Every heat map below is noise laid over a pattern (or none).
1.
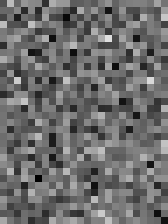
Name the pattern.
only noise
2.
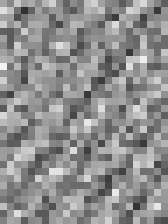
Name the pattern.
diagonal stripes
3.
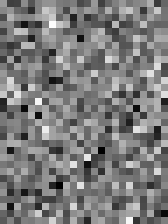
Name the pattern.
only noise
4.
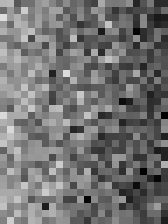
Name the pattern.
a smooth slope
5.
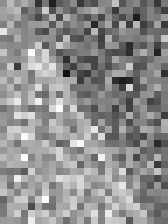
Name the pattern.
a sharp edge
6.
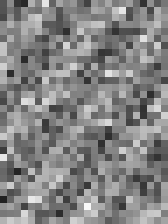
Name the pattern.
diagonal stripes
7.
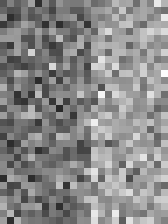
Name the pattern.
a sharp edge
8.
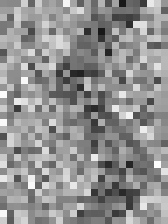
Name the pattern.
a wavy band
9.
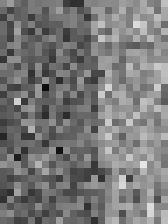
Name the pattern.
a sharp edge
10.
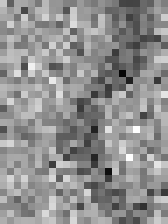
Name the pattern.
a wavy band
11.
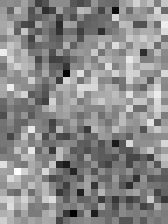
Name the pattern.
spokes from one point
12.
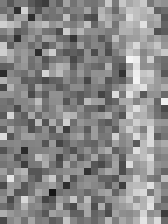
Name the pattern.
one vertical stripe
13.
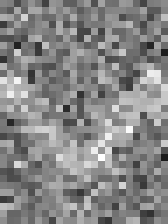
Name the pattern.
a wavy band
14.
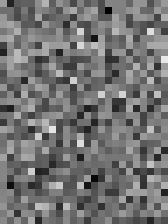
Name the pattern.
only noise
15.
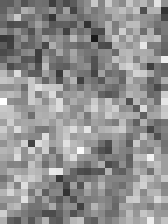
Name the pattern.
spokes from one point
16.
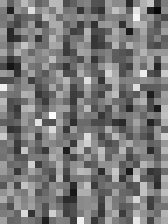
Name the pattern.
vertical stripes
